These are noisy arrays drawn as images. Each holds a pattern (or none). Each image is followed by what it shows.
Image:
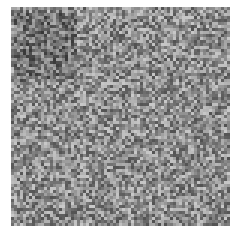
one block
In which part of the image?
top left
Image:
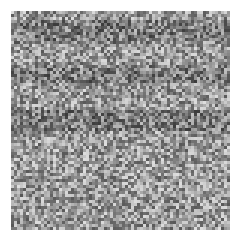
bands of rows
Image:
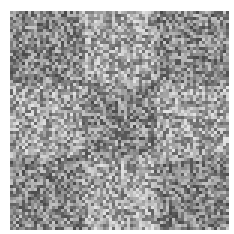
a checkerboard
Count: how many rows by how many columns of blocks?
3 by 3
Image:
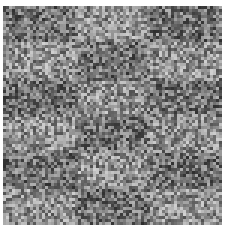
a checkerboard
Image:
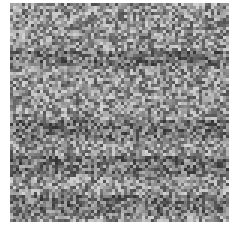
bands of rows
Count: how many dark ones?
4
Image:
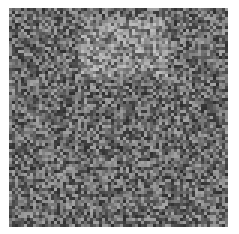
one block
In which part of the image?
top middle
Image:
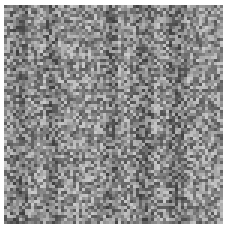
bands of columns
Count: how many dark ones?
5
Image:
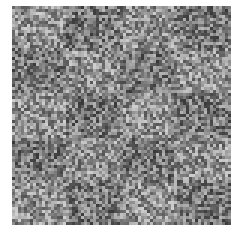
a checkerboard
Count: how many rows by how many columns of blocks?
5 by 4
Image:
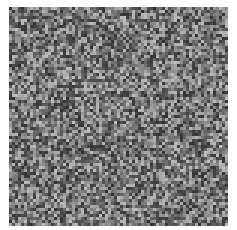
only noise
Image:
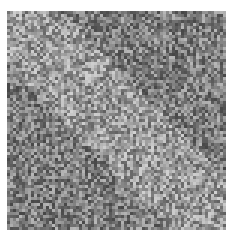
a diagonal band
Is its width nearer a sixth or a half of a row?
a half
